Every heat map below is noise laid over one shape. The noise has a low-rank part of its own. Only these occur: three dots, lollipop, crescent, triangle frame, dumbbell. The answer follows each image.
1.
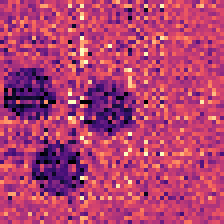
dark three dots
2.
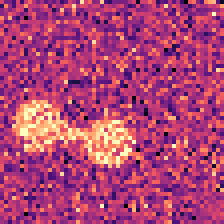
light dumbbell
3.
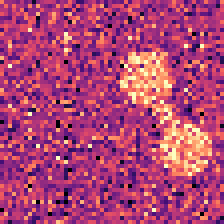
light dumbbell
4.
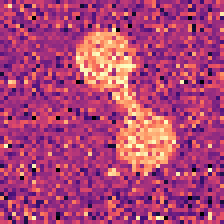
light dumbbell
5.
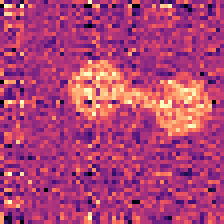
light dumbbell
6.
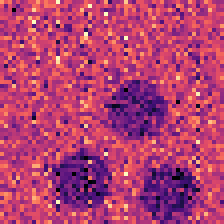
dark three dots
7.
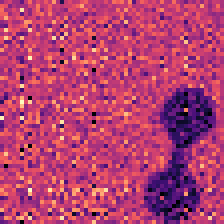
dark dumbbell
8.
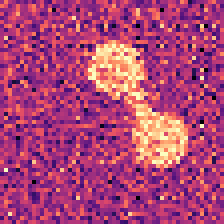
light dumbbell
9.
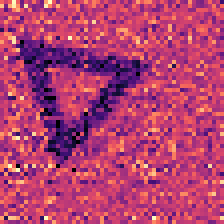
dark triangle frame
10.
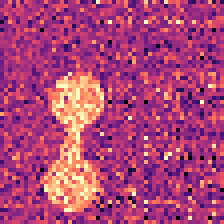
light dumbbell
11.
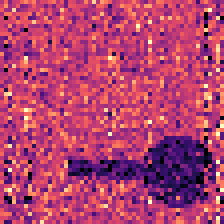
dark lollipop
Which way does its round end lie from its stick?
right
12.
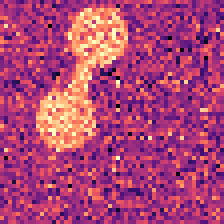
light dumbbell
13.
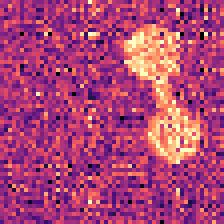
light dumbbell
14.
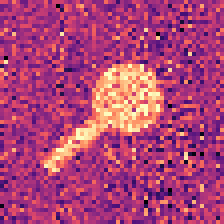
light lollipop
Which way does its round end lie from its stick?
up and right
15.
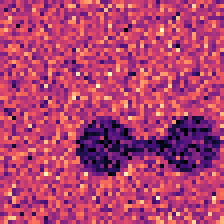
dark dumbbell
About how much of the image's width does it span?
two thirds
